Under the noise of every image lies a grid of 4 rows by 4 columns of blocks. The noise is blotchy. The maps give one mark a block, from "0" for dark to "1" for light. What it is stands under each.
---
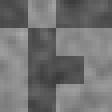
0 1 0 0
1 0 1 1
1 0 0 1
1 0 1 1
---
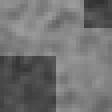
1 1 1 0
1 1 1 1
0 0 1 1
0 0 1 1
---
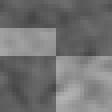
0 0 0 0
1 1 0 0
0 0 1 1
0 0 1 1
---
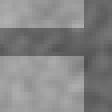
1 1 1 0
0 0 0 0
1 1 1 0
1 1 1 0
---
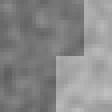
0 0 0 1
0 0 0 1
0 0 1 1
0 0 1 1
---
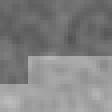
0 0 0 0
0 0 0 0
0 1 1 1
1 1 1 1
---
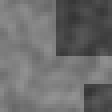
1 1 0 0
1 1 0 0
1 1 1 1
1 1 1 0
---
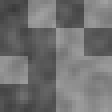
0 1 0 1
0 0 1 0
1 0 1 1
0 0 1 1
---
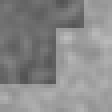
0 0 0 1
0 0 1 1
0 0 1 1
1 1 1 1
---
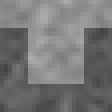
1 1 1 1
0 1 1 0
0 1 1 0
0 0 0 0
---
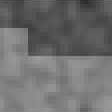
0 0 0 0
1 0 0 0
1 1 1 1
1 1 1 1
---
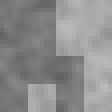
0 0 1 1
0 0 1 1
0 0 0 1
0 1 0 1
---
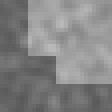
0 1 1 1
0 1 1 1
0 0 1 1
0 0 0 0
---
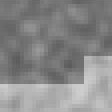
0 0 0 0
0 0 0 0
0 0 0 1
1 1 1 1
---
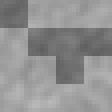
0 1 1 1
1 0 0 0
1 1 0 1
1 1 1 1
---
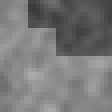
1 0 0 0
1 1 0 0
1 1 1 1
1 1 1 1
